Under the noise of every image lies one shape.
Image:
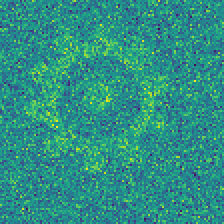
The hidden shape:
gear
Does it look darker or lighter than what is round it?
lighter
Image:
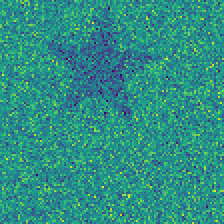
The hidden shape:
star
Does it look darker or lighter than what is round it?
darker
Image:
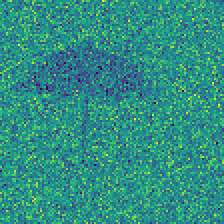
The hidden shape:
umbrella
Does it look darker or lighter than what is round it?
darker
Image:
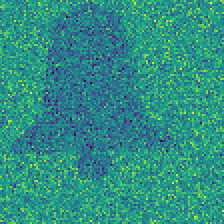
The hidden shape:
bell
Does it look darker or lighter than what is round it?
darker
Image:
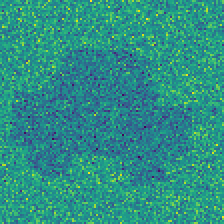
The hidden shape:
car
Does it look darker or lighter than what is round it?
darker
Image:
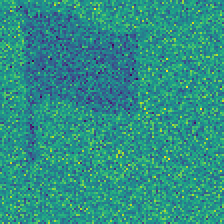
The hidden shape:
flag
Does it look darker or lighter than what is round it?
darker
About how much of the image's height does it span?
two thirds
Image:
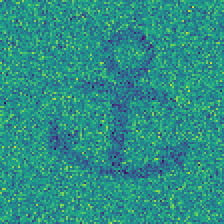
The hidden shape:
anchor
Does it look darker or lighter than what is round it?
darker
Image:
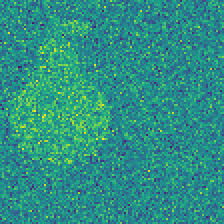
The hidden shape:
pear
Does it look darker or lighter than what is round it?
lighter
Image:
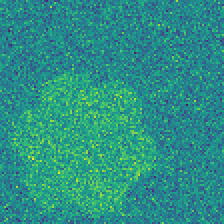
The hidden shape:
flower
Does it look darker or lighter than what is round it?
lighter
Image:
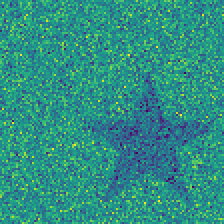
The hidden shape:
star
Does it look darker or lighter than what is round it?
darker
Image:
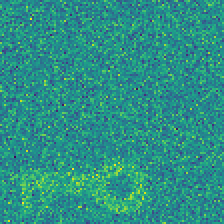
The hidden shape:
key
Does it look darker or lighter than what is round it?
lighter
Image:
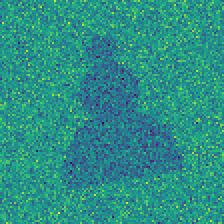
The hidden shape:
chess pawn
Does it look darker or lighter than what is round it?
darker
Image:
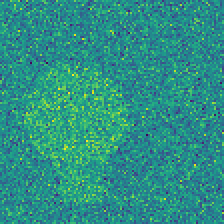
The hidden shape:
light bulb
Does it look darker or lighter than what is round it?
lighter
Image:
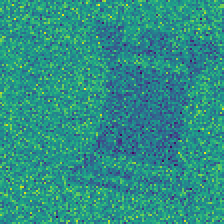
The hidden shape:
chess rook
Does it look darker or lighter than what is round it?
darker
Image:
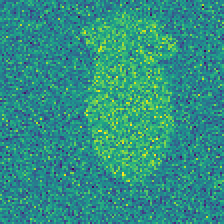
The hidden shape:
footprint
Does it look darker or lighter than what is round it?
lighter
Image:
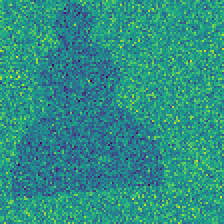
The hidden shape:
chess pawn
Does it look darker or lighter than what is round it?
darker
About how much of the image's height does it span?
nearly all
